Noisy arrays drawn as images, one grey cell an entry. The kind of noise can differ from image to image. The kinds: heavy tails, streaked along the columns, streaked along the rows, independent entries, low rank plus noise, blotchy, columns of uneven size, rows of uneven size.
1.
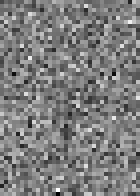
independent entries
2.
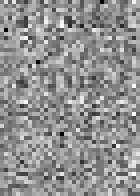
low rank plus noise
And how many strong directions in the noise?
one
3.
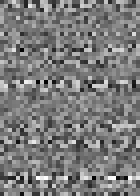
rows of uneven size
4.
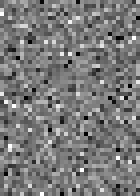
heavy tails
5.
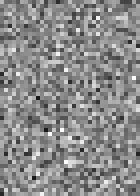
independent entries
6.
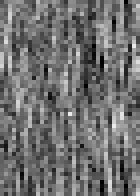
streaked along the columns
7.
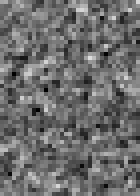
blotchy
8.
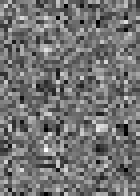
low rank plus noise
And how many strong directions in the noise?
two
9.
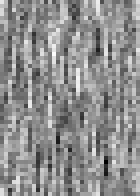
streaked along the columns
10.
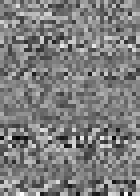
rows of uneven size
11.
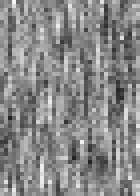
streaked along the columns
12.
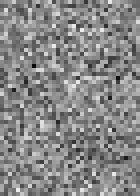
independent entries
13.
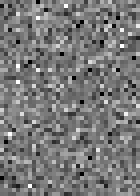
heavy tails
